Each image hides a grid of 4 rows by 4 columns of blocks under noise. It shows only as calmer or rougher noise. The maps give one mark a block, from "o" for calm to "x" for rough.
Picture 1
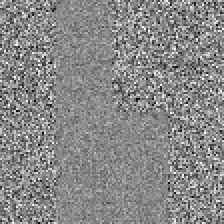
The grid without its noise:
x o x x
x o x x
x o o x
x o o x
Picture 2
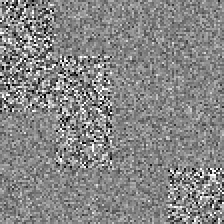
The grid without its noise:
x o o o
x x o o
o x o o
o o o x
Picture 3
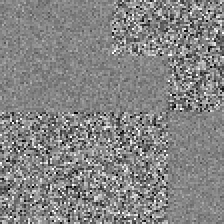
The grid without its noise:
o o x x
o o o x
x x x o
x x x o
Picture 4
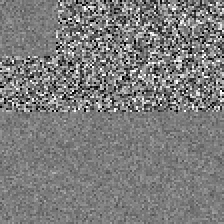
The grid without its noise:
o x x x
x x x x
o o o o
o o o o
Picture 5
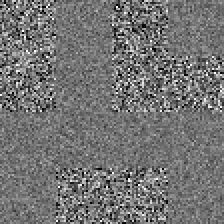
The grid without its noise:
x o x o
x o x x
o o o o
o x x o
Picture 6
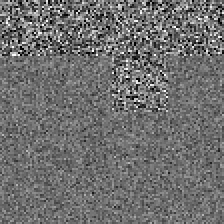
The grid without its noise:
x x x x
o o x o
o o o o
o o o o
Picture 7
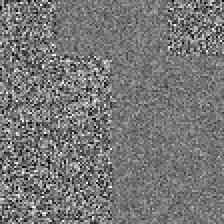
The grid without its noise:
x o o x
x x o o
x x o o
x x o o
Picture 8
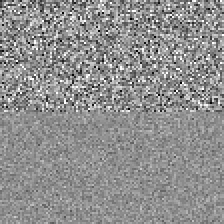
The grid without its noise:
x x x x
x x x x
o o o o
o o o o
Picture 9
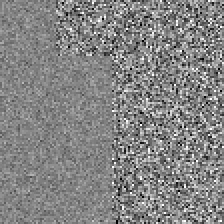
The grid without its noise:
o x x x
o o x x
o o x x
o o x x
